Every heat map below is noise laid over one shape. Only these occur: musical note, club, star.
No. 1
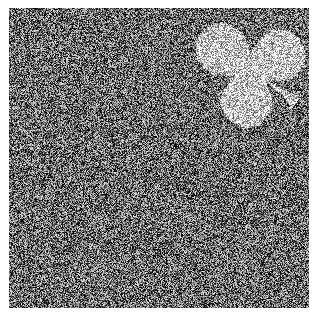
light club, top right
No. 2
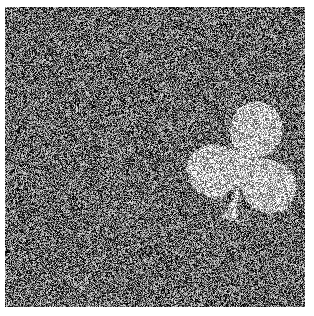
light club, middle right
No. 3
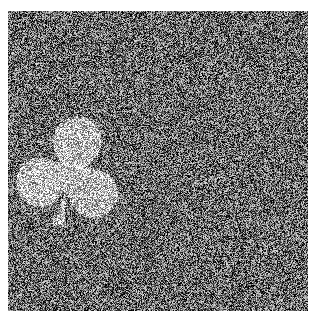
light club, middle left
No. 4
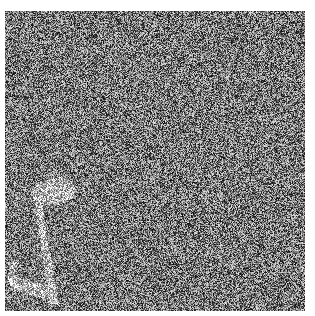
light musical note, bottom left
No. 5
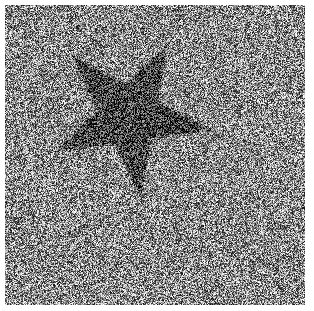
dark star
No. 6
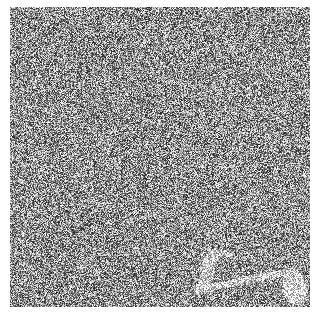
light musical note, bottom right
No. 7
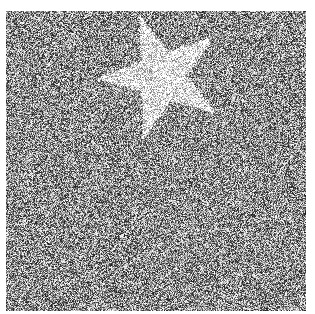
light star, top middle
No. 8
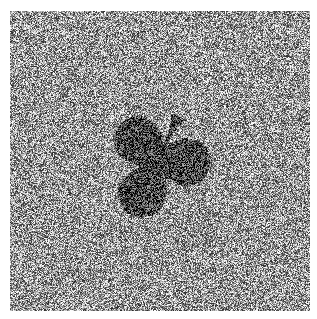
dark club, centre
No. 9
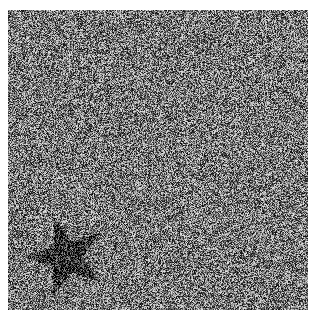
dark star, bottom left
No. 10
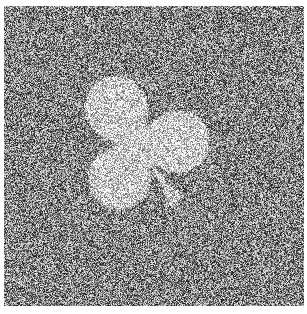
light club, centre
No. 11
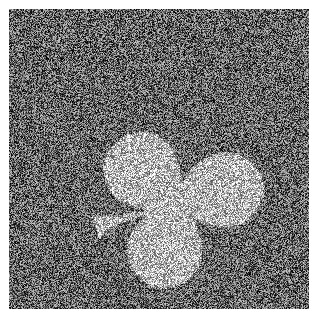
light club
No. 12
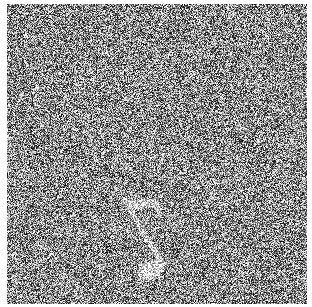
light musical note, bottom middle
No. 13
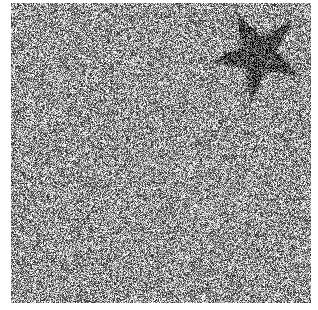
dark star, top right
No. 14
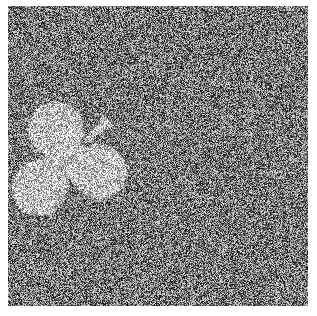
light club, middle left
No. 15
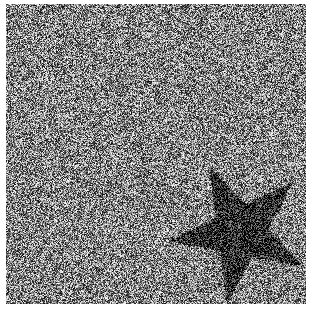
dark star, bottom right
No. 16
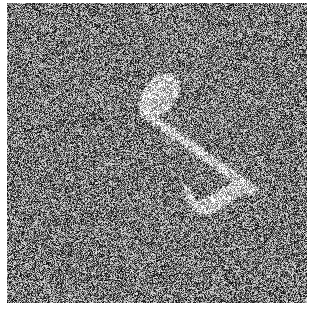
light musical note
